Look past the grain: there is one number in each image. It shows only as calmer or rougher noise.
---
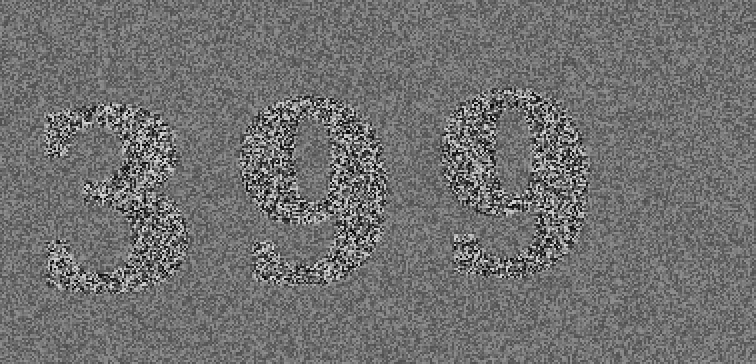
399
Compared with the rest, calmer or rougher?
rougher
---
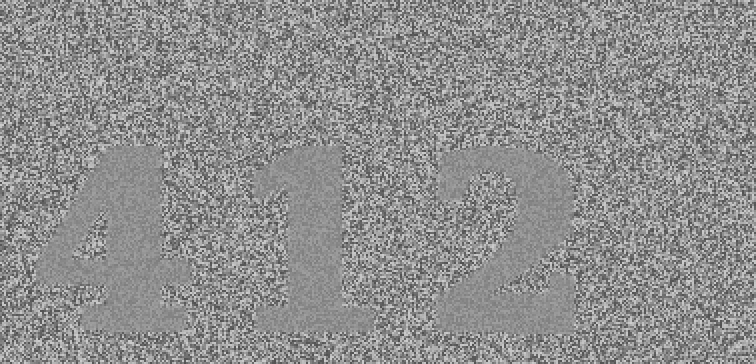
412
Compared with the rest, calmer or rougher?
calmer
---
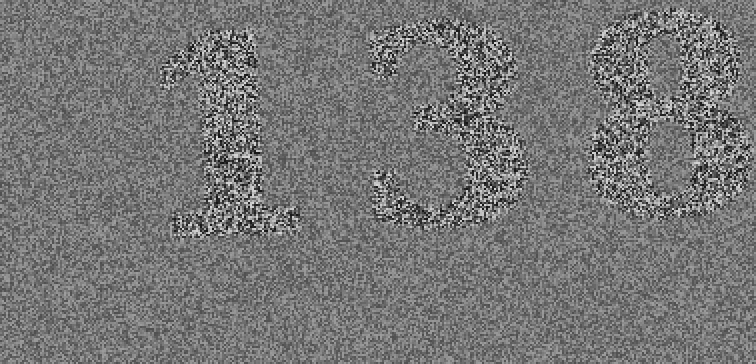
138
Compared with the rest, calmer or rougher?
rougher
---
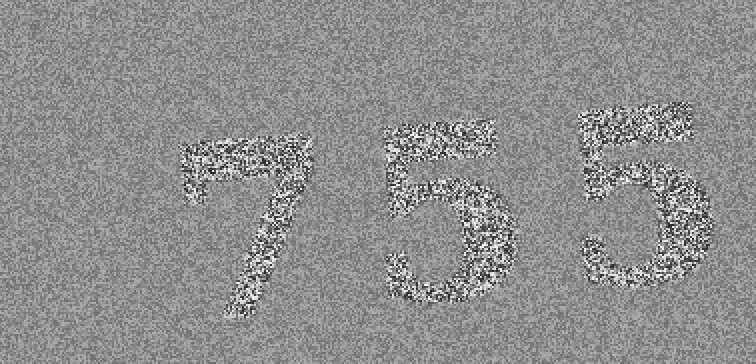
755
